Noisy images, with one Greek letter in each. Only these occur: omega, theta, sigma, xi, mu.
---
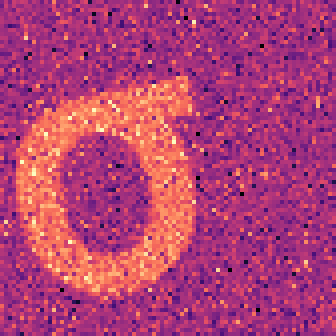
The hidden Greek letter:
sigma
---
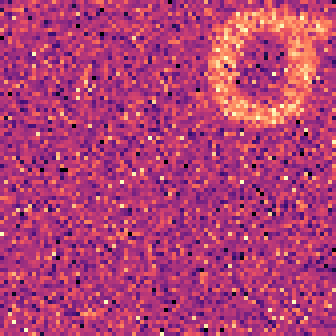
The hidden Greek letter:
sigma
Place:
top right
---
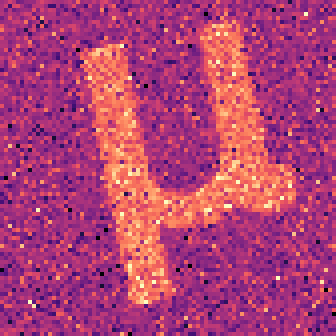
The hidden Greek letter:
mu
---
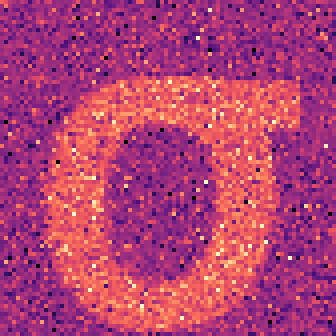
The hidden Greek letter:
sigma
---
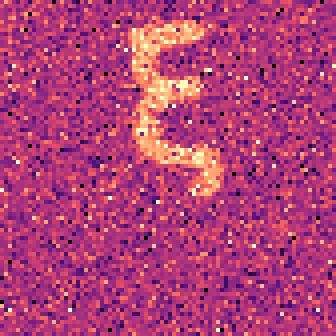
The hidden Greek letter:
xi
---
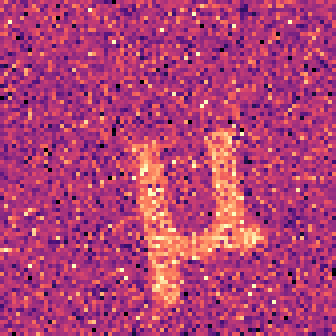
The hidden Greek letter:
mu
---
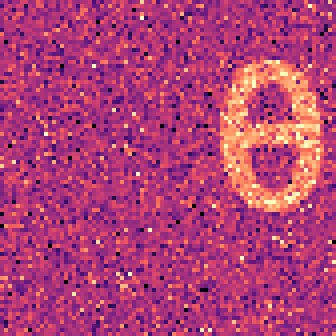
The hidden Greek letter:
theta
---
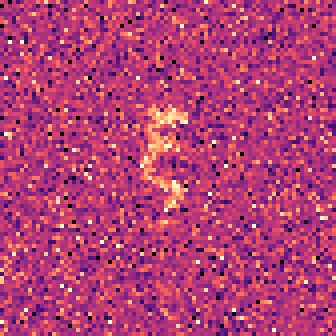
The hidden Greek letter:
xi
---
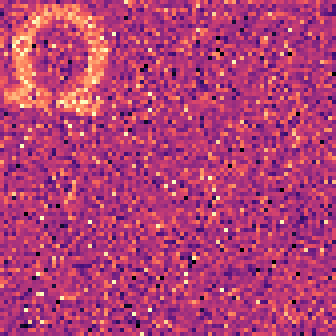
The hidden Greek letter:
omega
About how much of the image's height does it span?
a third
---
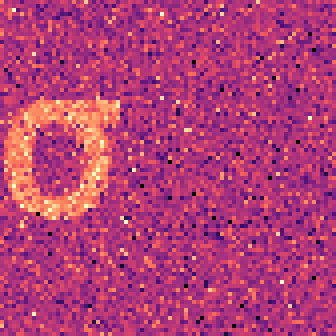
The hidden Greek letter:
sigma
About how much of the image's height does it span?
a third
